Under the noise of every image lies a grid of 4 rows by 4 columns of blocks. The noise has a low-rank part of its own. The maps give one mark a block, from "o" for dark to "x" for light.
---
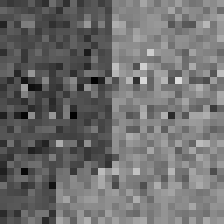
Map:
ooxx
ooxx
ooxx
oxxx
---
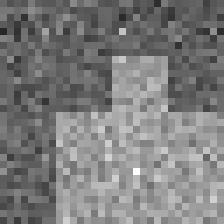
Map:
oooo
ooxo
oxxx
oxxx
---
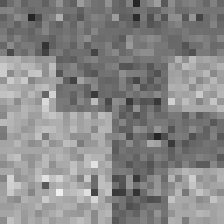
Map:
oooo
xoox
xxoo
xxox
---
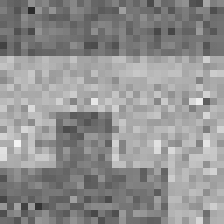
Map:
oooo
xxxx
xoxx
ooox
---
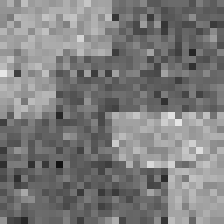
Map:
xxoo
xooo
ooxx
ooox
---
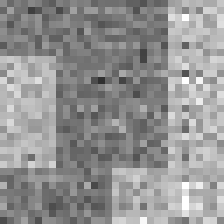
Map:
ooox
xoox
xoox
ooxx
